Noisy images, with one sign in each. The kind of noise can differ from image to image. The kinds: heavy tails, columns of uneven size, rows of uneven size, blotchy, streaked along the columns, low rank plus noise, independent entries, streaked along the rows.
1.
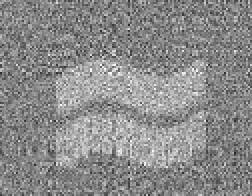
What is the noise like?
low rank plus noise
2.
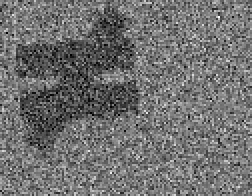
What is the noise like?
independent entries
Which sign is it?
not-equal sign
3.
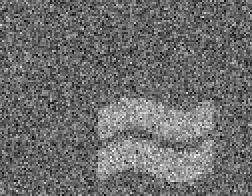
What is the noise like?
independent entries
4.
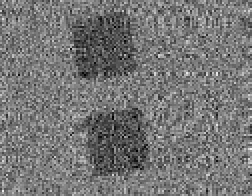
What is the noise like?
low rank plus noise
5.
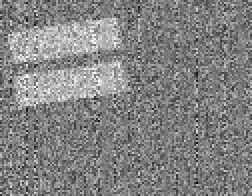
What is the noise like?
columns of uneven size
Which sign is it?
equals sign
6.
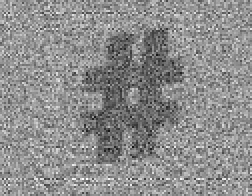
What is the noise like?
low rank plus noise
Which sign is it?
hash sign
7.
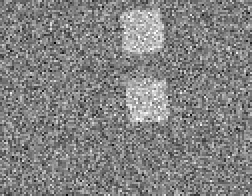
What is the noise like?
independent entries
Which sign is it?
colon
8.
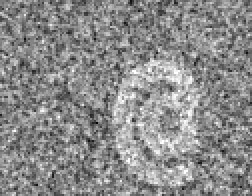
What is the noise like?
blotchy
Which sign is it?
at sign
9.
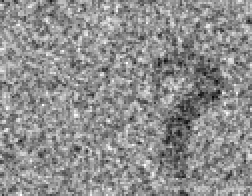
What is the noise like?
blotchy
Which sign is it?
question mark
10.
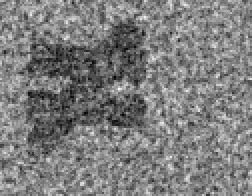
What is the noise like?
blotchy
